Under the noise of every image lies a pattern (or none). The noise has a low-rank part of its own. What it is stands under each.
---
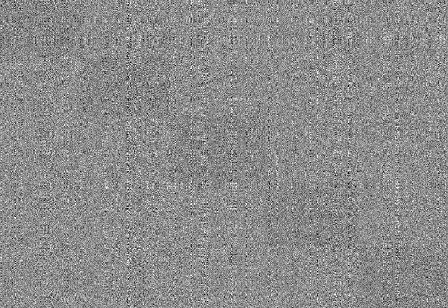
blocks along the diagonal
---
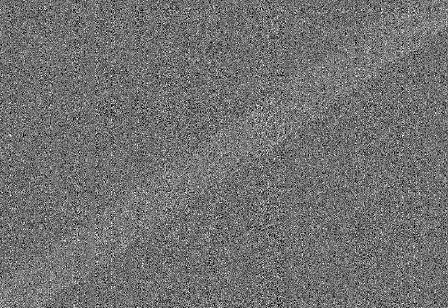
a diagonal band
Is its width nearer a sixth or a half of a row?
a sixth
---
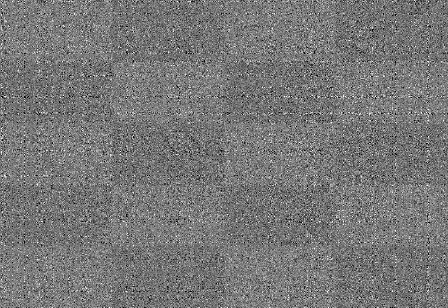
a checkerboard
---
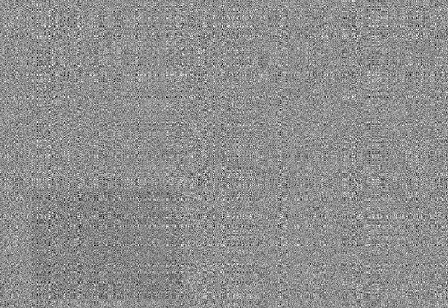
one block
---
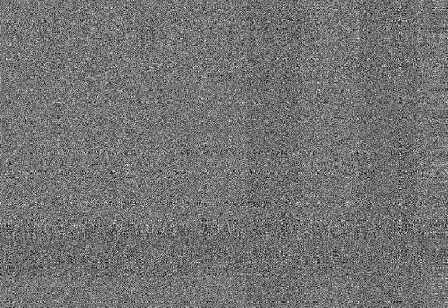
bands of rows crossing bands of columns
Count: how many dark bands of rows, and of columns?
1 and 2
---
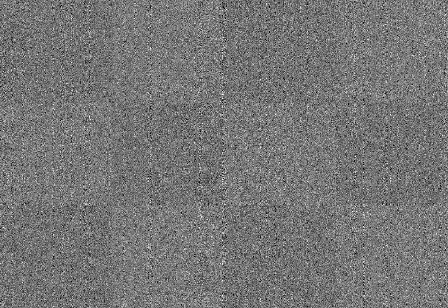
a checkerboard
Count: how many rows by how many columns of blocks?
3 by 4
